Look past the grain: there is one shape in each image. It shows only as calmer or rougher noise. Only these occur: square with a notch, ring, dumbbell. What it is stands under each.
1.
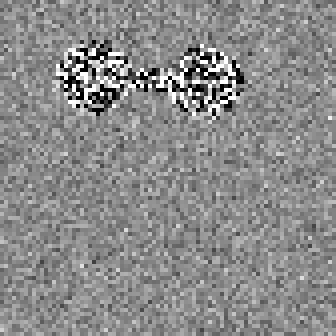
dumbbell
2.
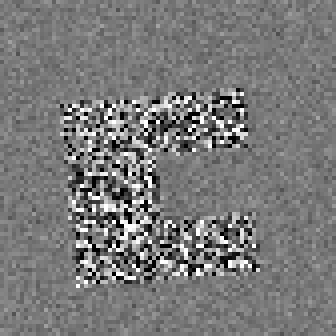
square with a notch
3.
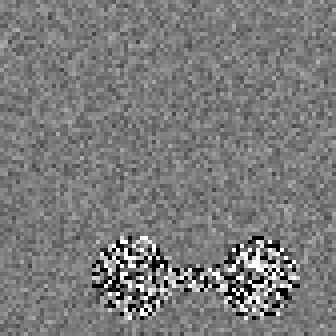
dumbbell
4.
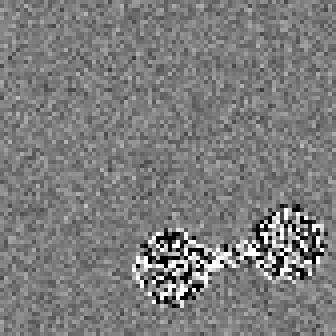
dumbbell
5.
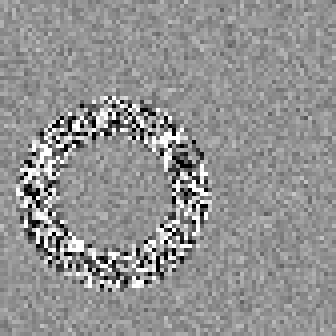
ring
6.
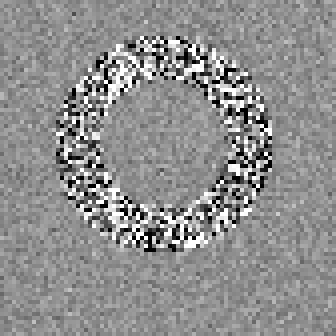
ring
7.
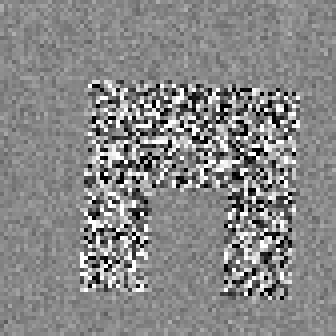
square with a notch
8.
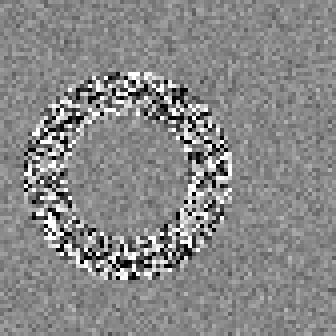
ring
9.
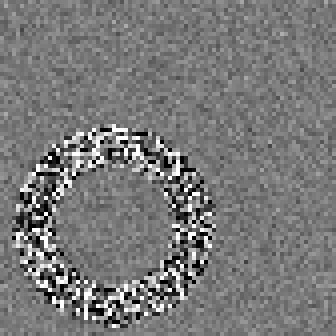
ring
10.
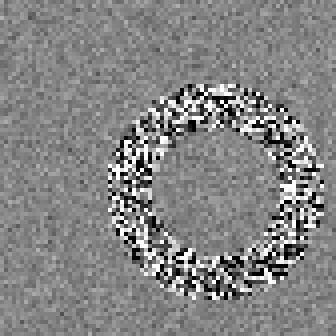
ring
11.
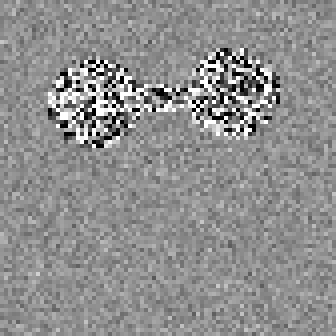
dumbbell
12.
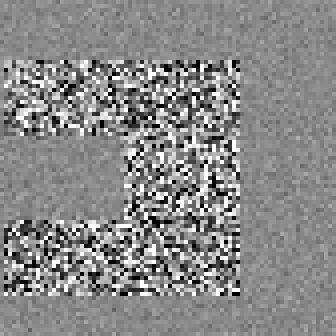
square with a notch
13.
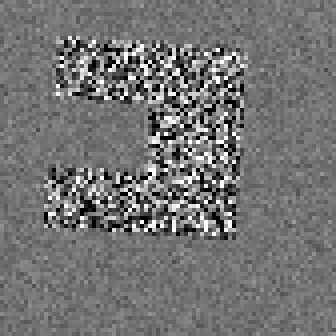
square with a notch
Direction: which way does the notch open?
left
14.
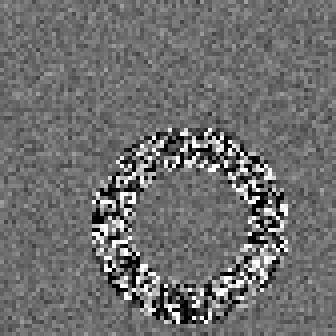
ring
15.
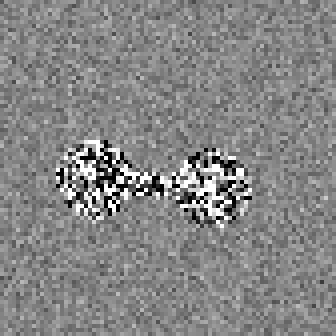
dumbbell
